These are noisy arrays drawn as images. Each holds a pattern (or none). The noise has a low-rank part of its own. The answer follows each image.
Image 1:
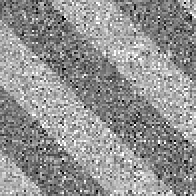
diagonal stripes
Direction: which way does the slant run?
top left to bottom right
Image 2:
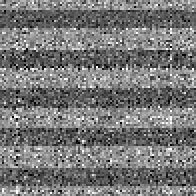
horizontal stripes
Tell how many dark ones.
5
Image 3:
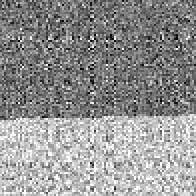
a sharp edge
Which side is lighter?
bottom
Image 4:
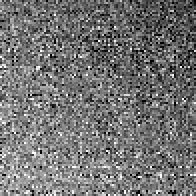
a smooth slope
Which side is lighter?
bottom left
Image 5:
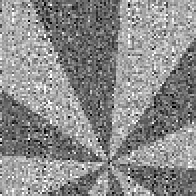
spokes from one point
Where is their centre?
bottom middle
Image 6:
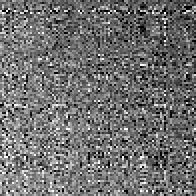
a smooth slope
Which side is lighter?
bottom left
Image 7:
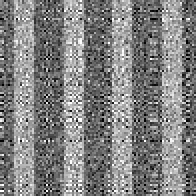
vertical stripes
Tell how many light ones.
4
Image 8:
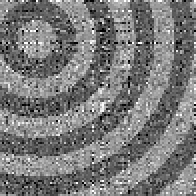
rings round one point
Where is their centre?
top left
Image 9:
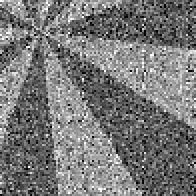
spokes from one point
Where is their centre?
top left
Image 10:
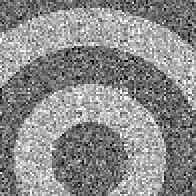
rings round one point
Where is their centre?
bottom middle
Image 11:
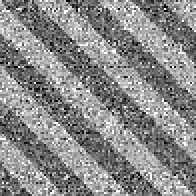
diagonal stripes
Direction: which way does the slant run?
top left to bottom right
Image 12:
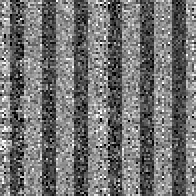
vertical stripes
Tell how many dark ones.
6
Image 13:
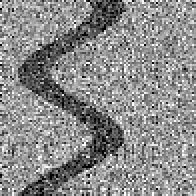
a wavy band
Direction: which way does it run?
top to bottom
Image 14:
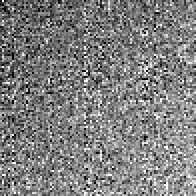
a smooth slope
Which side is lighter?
bottom right
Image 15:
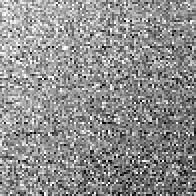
a smooth slope
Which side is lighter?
top left
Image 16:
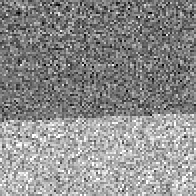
a sharp edge
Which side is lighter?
bottom
